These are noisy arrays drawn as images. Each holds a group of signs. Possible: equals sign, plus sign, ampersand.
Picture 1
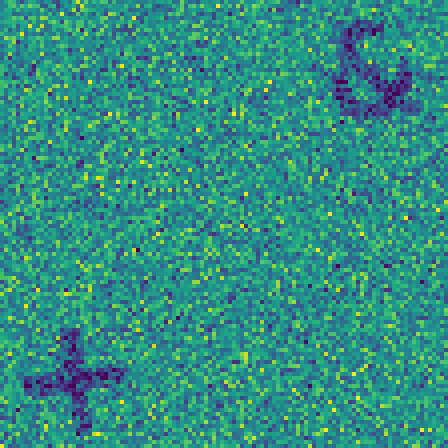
top right: ampersand; bottom left: plus sign
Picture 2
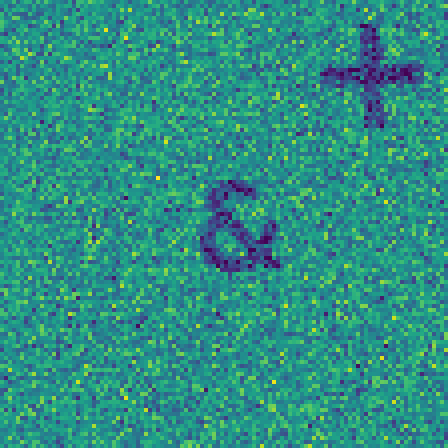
top right: plus sign; centre: ampersand
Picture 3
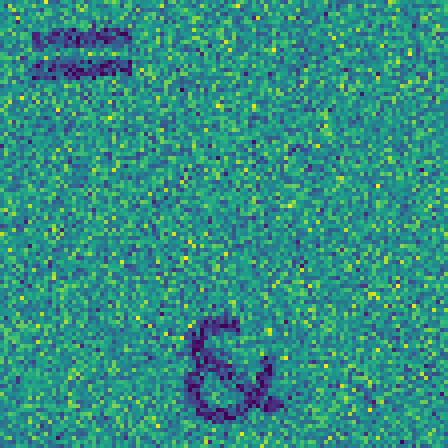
top left: equals sign; bottom middle: ampersand
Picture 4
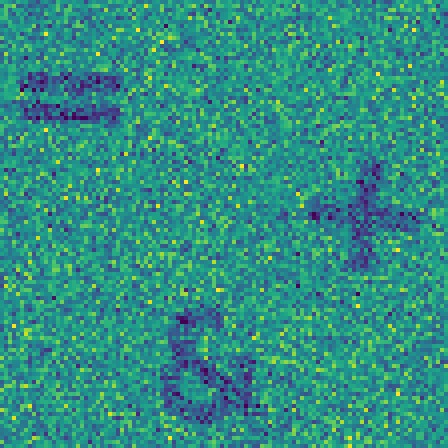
top left: equals sign; middle right: plus sign; bottom middle: ampersand
